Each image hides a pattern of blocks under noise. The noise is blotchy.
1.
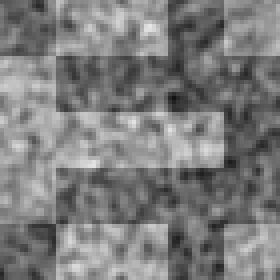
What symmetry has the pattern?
top and bottom mirror each other
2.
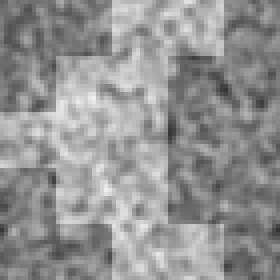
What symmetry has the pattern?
top and bottom mirror each other
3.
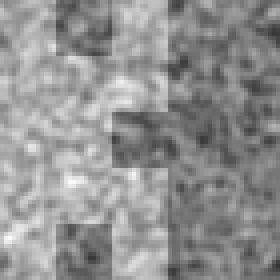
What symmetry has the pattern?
top and bottom mirror each other
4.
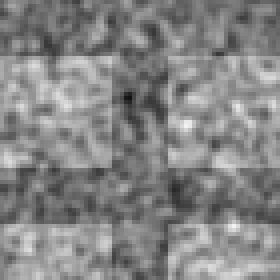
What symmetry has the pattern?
left and right mirror each other
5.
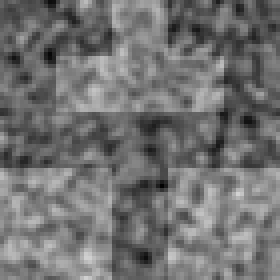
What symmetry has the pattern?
left and right mirror each other
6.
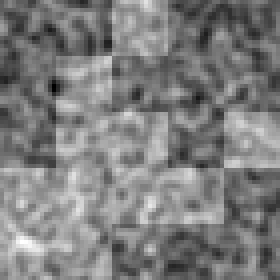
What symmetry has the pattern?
mirrored about the diagonal from the bottom left
